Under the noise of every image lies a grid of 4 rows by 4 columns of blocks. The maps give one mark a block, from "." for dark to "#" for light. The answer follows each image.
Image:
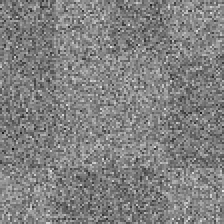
. # . #
. # # .
. # # .
# . . #
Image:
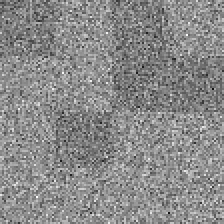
. # . #
# # . .
# . # #
# # # #
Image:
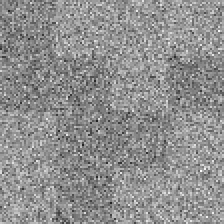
. # # #
. . # .
# . . #
# . # #
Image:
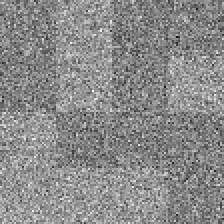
. # . .
. # . #
# . . .
# # # .
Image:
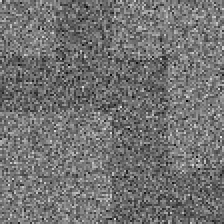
# . # #
. . . #
# # . #
# # . .
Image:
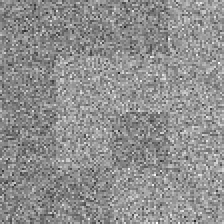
. . . #
. # # #
. # . #
. . # #
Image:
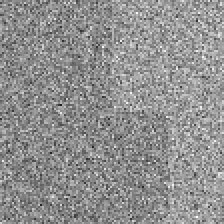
. . # #
. . # #
. . . #
. . . #
